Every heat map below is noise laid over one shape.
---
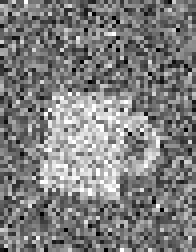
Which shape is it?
cup
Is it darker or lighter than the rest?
lighter
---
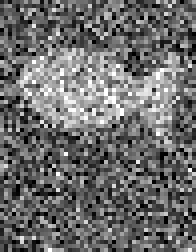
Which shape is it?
fish
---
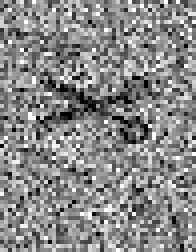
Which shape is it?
pair of scissors
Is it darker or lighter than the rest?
darker
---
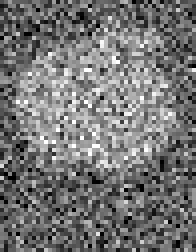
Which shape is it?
apple
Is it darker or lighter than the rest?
lighter
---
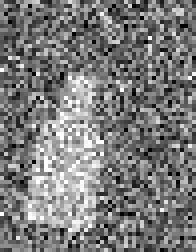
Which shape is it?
bottle
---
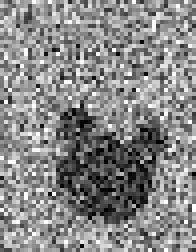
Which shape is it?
bear's head
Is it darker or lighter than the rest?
darker
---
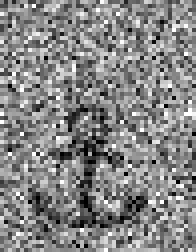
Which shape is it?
anchor
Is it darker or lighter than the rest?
darker
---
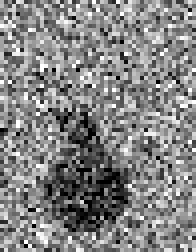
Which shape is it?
pear
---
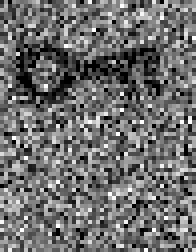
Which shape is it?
key
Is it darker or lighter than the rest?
darker
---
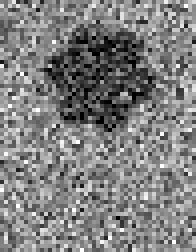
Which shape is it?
flower
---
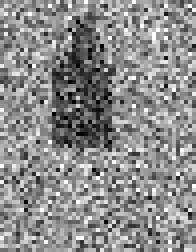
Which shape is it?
bottle
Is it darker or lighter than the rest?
darker
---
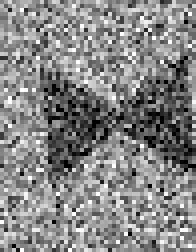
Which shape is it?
bow tie
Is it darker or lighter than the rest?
darker
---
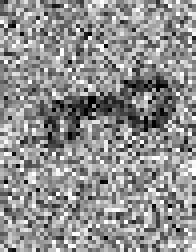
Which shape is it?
key
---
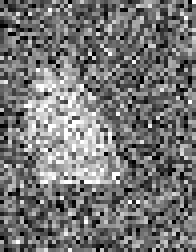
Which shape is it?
chess knight
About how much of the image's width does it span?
half
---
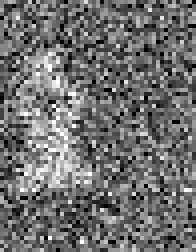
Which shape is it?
chess bishop
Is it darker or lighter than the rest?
lighter
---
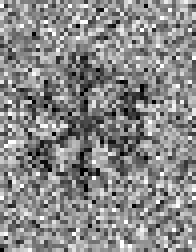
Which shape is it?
snowflake
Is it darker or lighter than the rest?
darker
